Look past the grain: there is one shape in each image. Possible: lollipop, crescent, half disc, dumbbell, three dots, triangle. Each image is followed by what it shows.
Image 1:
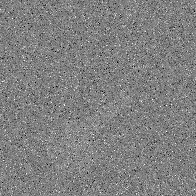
light lollipop
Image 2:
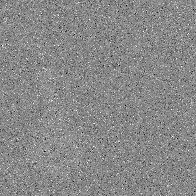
light lollipop
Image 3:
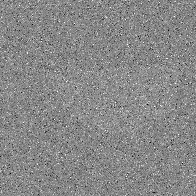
light half disc
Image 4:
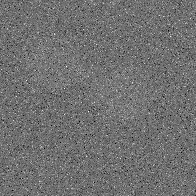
light dumbbell
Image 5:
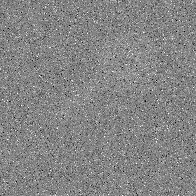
light lollipop
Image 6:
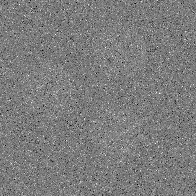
light three dots
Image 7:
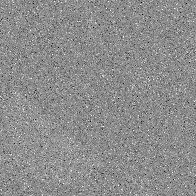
light half disc
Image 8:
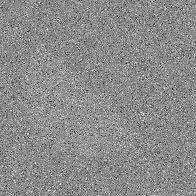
light half disc
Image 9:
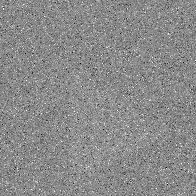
light triangle
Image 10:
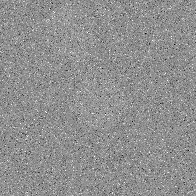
light dumbbell
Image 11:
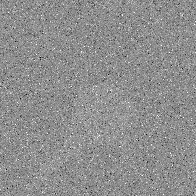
light lollipop
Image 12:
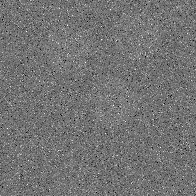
light three dots
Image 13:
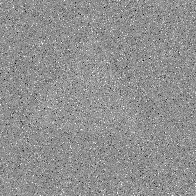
light triangle
